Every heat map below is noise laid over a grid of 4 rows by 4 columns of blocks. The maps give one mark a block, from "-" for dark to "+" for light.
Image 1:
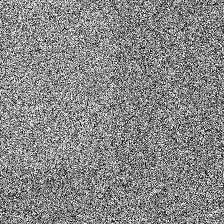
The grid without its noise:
+ + - -
+ + - -
+ + - -
- - - -
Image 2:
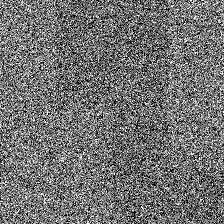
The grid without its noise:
+ - - +
+ - - +
+ + - +
+ + - -
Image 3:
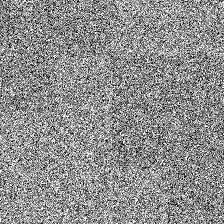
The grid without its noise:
- - + +
- + - -
+ + - -
+ + + -
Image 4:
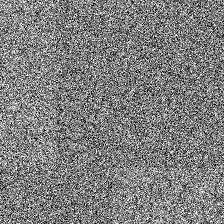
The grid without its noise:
+ - - -
+ - - -
+ - - -
- - + +
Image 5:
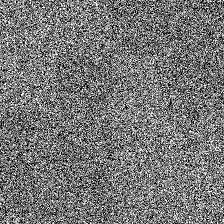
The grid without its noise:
+ + - -
+ - + -
- - + +
- - + +
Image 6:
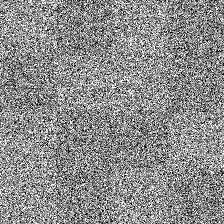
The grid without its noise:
+ - + -
- + + -
+ - - +
+ - + -
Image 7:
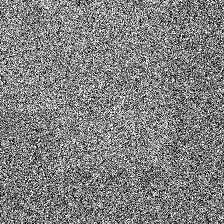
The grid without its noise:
+ + + -
+ + + -
- + + -
- - - -
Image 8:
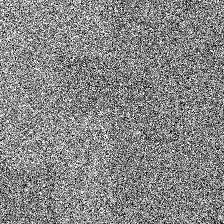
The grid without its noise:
+ + - -
+ - - -
+ + - -
- + - -
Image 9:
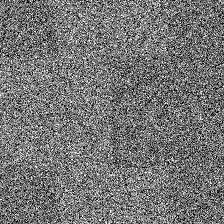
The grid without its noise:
- + + -
+ + - -
+ + - -
- + + -
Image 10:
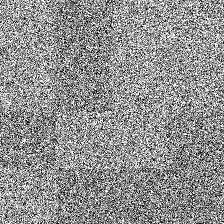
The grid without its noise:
+ - + +
+ - + +
- + + -
+ - - -
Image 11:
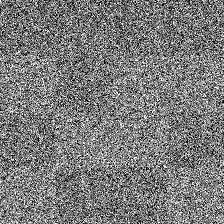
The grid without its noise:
- - - -
+ - + +
- + + -
+ - - +
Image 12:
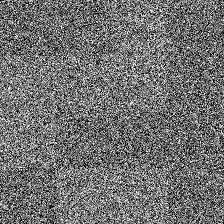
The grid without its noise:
- - + -
+ + + -
+ - - -
- + + -
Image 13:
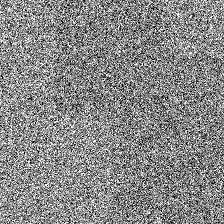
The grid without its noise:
+ - - +
+ - - -
+ + - -
+ + - -
